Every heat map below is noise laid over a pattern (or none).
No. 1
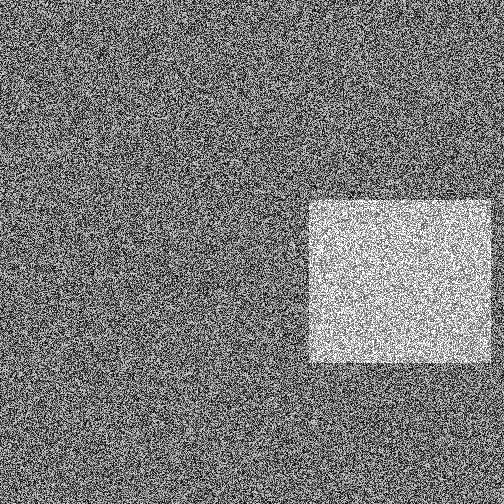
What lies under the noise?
one block
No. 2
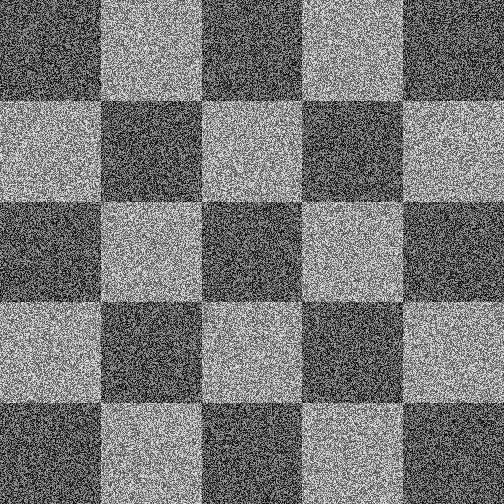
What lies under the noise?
a checkerboard
